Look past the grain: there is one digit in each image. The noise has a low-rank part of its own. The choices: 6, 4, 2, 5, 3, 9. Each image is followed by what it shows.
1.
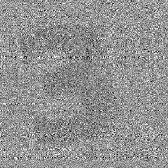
3
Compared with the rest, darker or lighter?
darker
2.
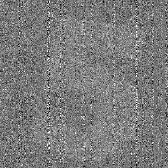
5
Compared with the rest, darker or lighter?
lighter
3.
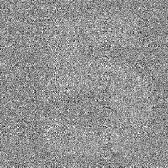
5
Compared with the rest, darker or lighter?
lighter
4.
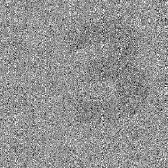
3
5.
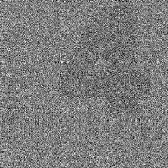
4
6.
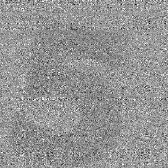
5
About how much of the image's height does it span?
nearly all
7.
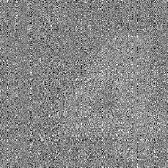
4
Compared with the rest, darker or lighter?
lighter
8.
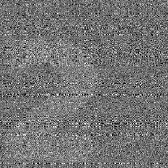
2
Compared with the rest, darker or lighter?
lighter
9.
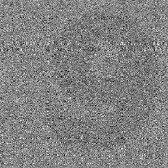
9
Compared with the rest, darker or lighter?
darker
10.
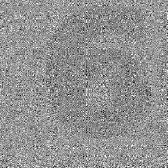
6
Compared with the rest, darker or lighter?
darker
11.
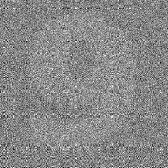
9
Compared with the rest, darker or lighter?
lighter
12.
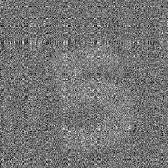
5
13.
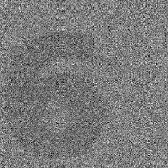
6
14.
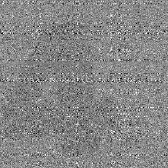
4
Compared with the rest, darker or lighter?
darker
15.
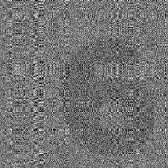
6
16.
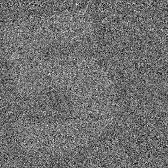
5
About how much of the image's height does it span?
nearly all
